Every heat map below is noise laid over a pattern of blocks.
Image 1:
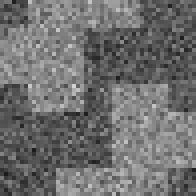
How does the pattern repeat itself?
the same after a half turn
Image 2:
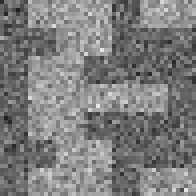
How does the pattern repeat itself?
top and bottom mirror each other
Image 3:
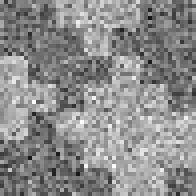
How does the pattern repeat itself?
mirrored about the diagonal from the top left
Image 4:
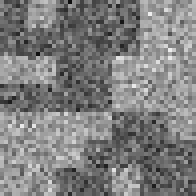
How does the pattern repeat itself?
no symmetry
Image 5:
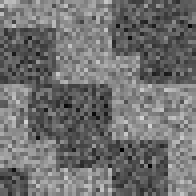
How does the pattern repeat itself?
mirrored about the diagonal from the bottom left
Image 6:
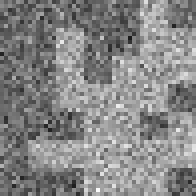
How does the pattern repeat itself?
no symmetry
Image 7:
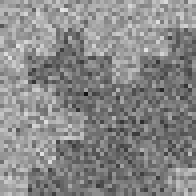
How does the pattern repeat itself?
mirrored about the diagonal from the top left
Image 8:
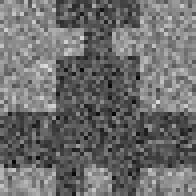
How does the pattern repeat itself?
left and right mirror each other
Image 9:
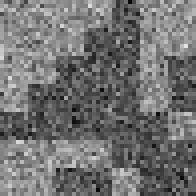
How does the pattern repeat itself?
mirrored about the diagonal from the top left
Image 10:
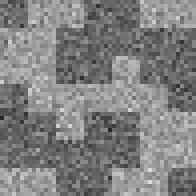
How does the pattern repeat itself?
the same after a half turn
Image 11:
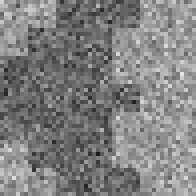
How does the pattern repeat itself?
top and bottom mirror each other
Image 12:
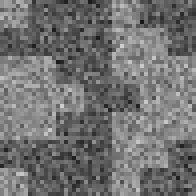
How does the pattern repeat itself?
top and bottom mirror each other
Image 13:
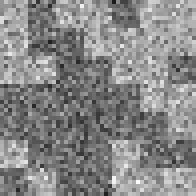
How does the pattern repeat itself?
mirrored about the diagonal from the bottom left
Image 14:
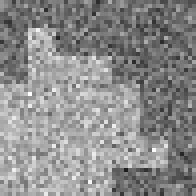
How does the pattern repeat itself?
mirrored about the diagonal from the bottom left
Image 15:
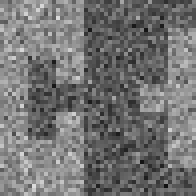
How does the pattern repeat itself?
top and bottom mirror each other
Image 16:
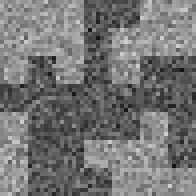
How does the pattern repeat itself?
no symmetry
